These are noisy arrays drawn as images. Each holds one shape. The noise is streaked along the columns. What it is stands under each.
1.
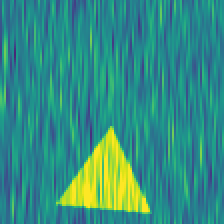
triangle
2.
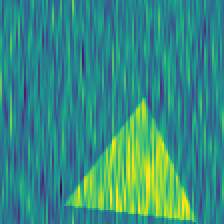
triangle
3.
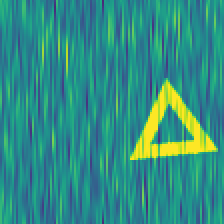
triangle frame
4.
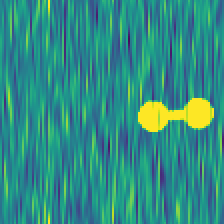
dumbbell
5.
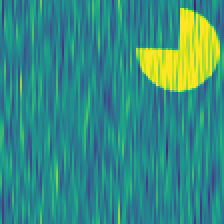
disc with a wedge cut out
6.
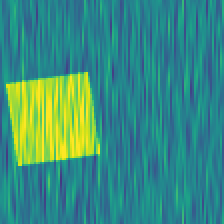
square
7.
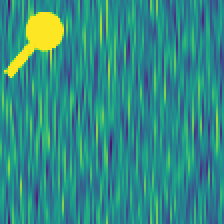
lollipop
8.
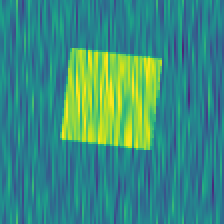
square
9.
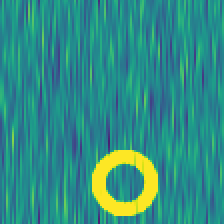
ring
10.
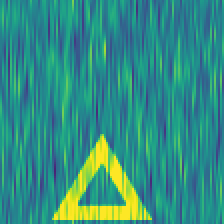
triangle frame
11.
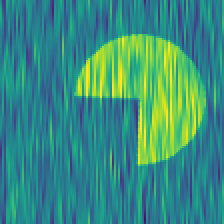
disc with a wedge cut out
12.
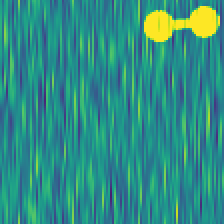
dumbbell
